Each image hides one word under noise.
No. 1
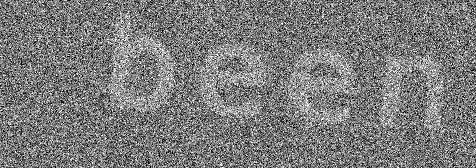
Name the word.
been
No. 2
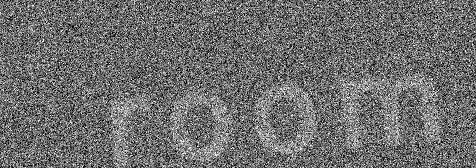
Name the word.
room
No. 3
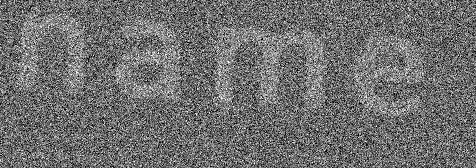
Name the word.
name
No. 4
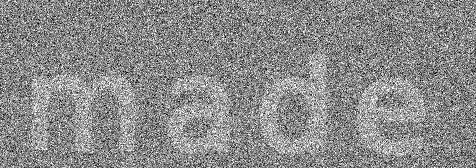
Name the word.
made
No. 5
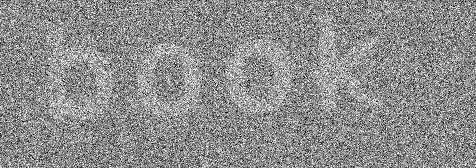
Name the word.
book
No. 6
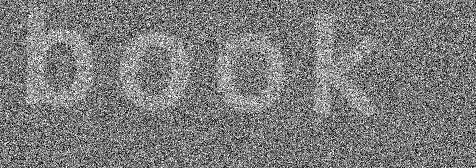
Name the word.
book
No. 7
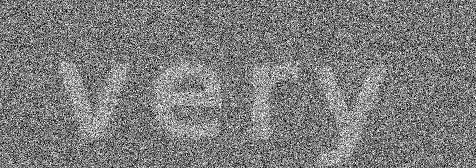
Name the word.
very
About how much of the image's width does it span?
two thirds
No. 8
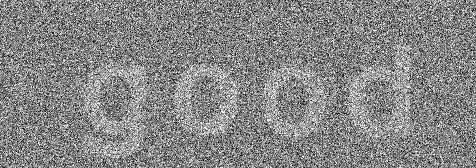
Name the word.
good
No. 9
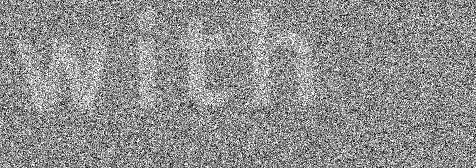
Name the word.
with
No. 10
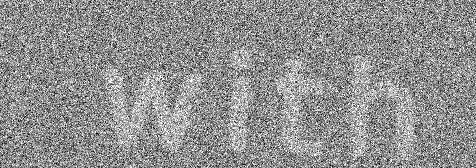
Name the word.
with
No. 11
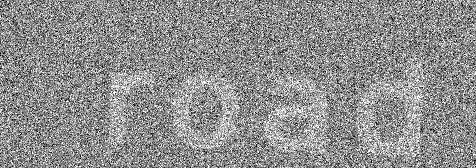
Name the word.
road
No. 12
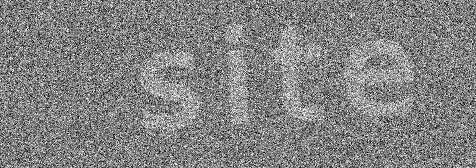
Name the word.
site
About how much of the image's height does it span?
two thirds
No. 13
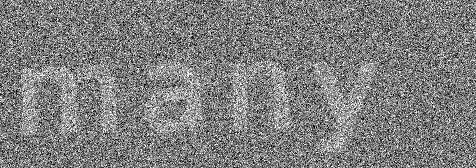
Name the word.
many
